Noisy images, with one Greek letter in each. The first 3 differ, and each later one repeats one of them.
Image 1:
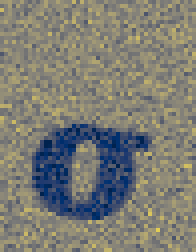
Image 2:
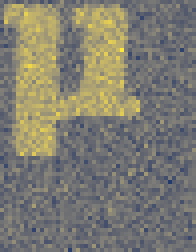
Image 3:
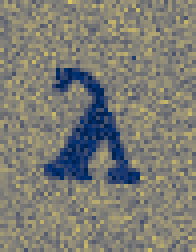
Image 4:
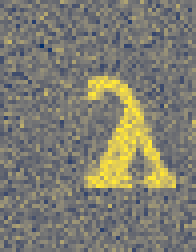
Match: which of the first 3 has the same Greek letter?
3
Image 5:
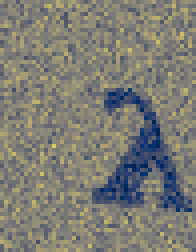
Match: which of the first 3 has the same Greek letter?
3
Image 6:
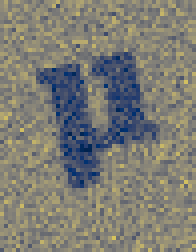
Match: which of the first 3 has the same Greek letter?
2
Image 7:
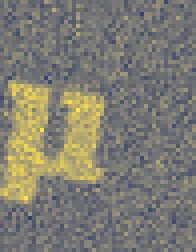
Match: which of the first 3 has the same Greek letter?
2
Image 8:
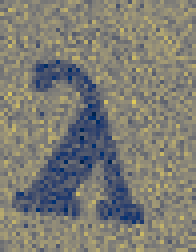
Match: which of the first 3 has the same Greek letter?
3
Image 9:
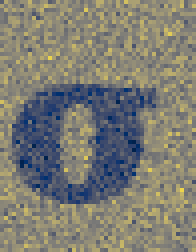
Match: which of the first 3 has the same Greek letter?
1
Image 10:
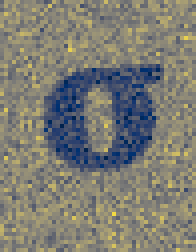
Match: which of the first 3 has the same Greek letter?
1
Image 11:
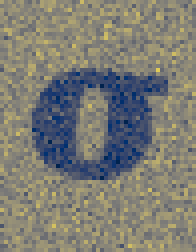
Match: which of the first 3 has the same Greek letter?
1
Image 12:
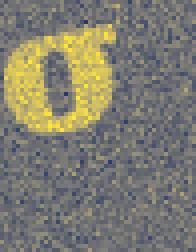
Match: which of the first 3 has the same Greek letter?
1
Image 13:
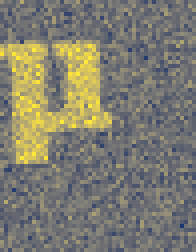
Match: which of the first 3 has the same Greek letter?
2
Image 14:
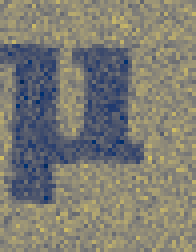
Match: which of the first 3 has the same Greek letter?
2
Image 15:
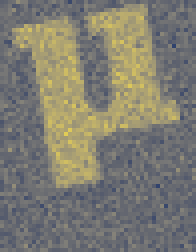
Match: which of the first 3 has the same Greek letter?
2
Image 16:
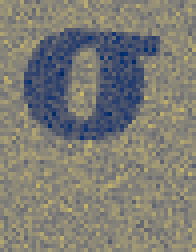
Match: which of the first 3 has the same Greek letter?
1
